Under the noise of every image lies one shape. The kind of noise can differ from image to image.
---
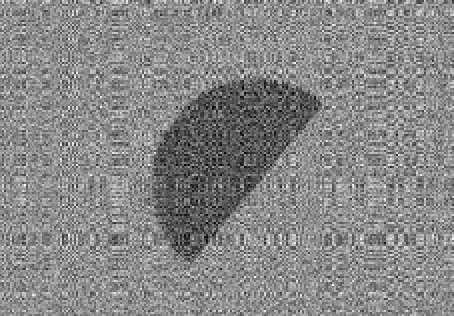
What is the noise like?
low rank plus noise
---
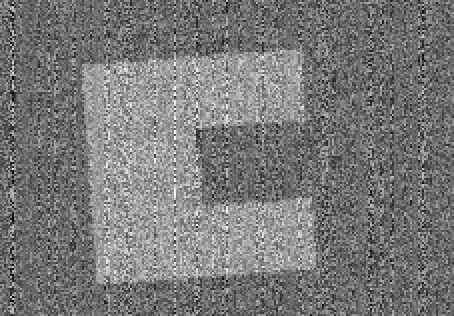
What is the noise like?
columns of uneven size
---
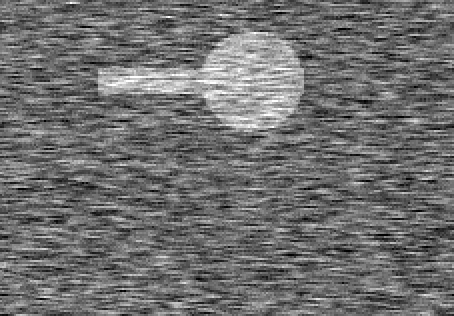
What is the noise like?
streaked along the rows
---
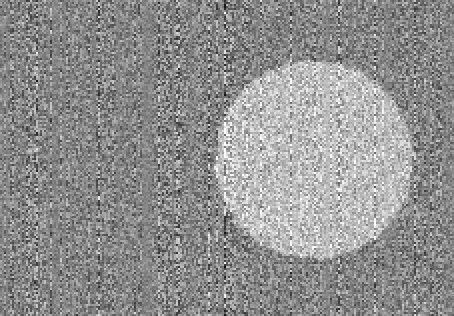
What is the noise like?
columns of uneven size
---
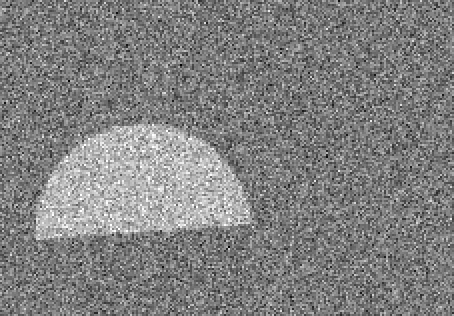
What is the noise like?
independent entries
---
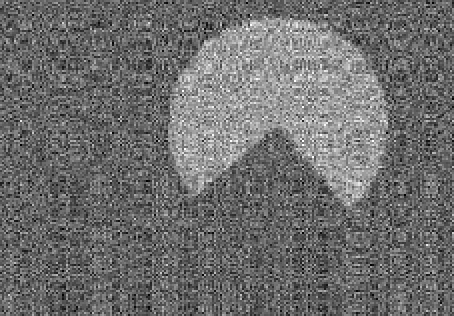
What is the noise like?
low rank plus noise
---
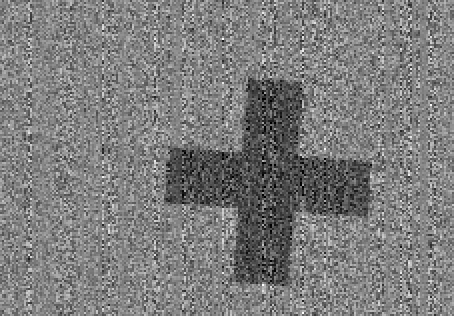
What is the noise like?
columns of uneven size
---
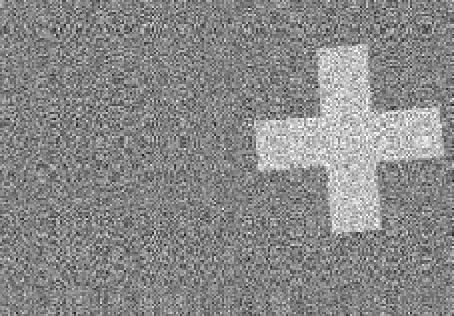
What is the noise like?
low rank plus noise
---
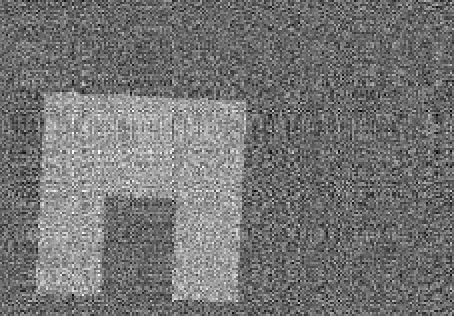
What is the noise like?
low rank plus noise
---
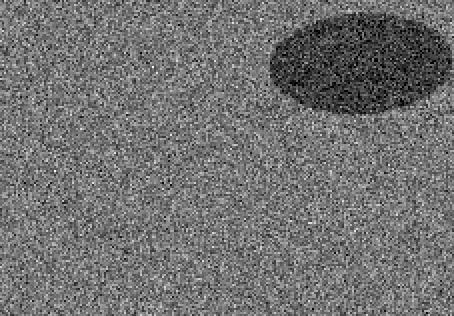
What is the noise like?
independent entries
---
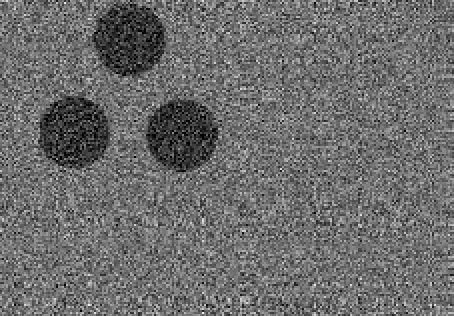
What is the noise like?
low rank plus noise
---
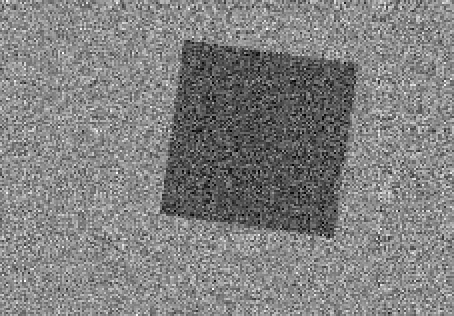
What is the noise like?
low rank plus noise
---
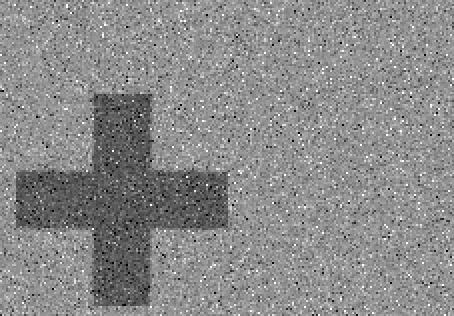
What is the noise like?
heavy tails
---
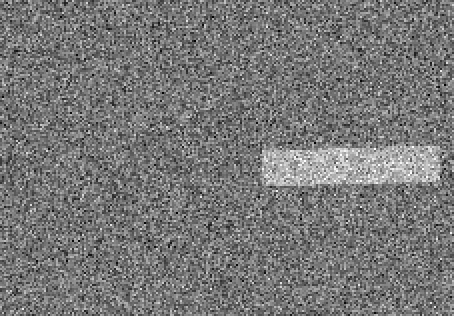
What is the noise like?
independent entries
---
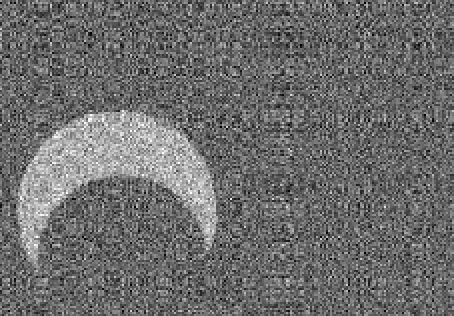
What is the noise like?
low rank plus noise
